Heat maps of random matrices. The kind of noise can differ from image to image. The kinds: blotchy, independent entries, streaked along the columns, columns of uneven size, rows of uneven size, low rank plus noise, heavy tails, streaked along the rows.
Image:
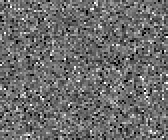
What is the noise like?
heavy tails
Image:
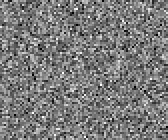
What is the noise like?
independent entries
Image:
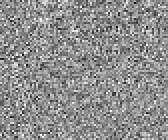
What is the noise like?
low rank plus noise
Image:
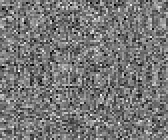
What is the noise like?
low rank plus noise
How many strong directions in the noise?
three or four
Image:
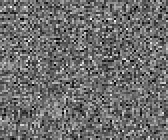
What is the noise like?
low rank plus noise
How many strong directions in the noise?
one
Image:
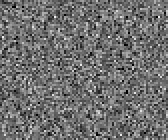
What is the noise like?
low rank plus noise
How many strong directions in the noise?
two
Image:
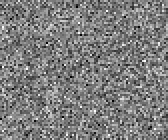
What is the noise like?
independent entries
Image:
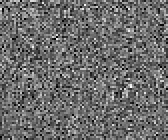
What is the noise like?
low rank plus noise
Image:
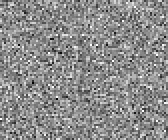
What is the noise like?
independent entries
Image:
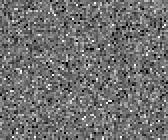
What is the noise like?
heavy tails
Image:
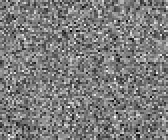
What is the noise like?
low rank plus noise
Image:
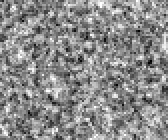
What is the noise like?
blotchy
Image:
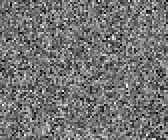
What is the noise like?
independent entries
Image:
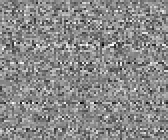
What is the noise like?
rows of uneven size
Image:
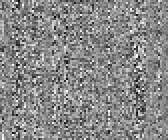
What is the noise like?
columns of uneven size
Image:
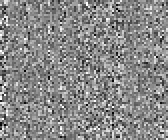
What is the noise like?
columns of uneven size
